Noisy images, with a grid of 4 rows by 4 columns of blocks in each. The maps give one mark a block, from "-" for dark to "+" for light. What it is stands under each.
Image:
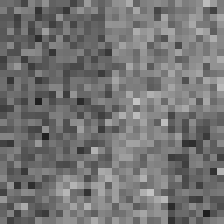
--++
--++
--+-
-++-
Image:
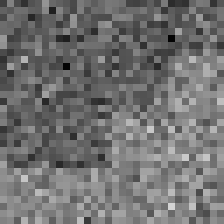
----
---+
--++
++++
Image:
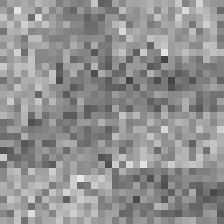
+-++
+---
--++
++--
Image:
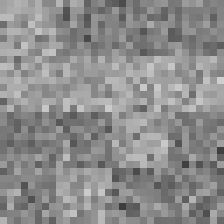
+---
++++
--+-
-+--
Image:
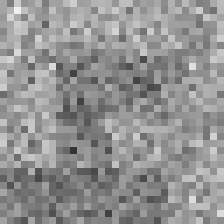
++++
+--+
+-++
---+
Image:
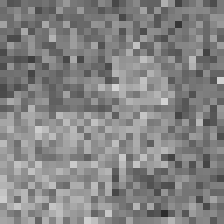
----
--+-
+++-
++--
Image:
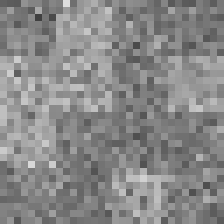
-+--
++-+
+---
--+-
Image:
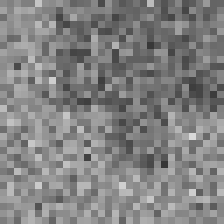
+---
+---
++-+
++++
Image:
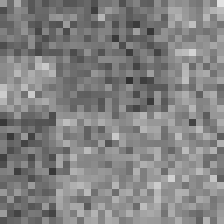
---+
+--+
-+++
-+++
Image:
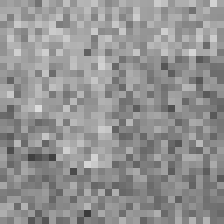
++++
++--
-+--
----
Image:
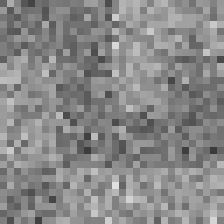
--++
+-+-
+---
-+++
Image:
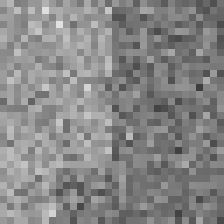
++--
++--
++--
+---
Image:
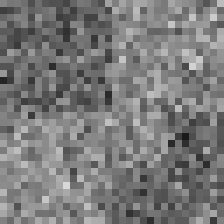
--++
--++
+++-
++--
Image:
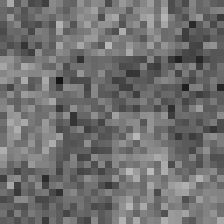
-++-
+---
+-+-
--++
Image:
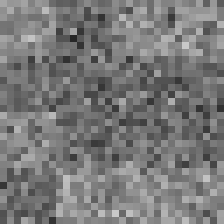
+-++
----
+---
-+++
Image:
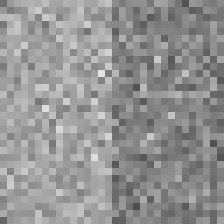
++--
++--
++--
++--
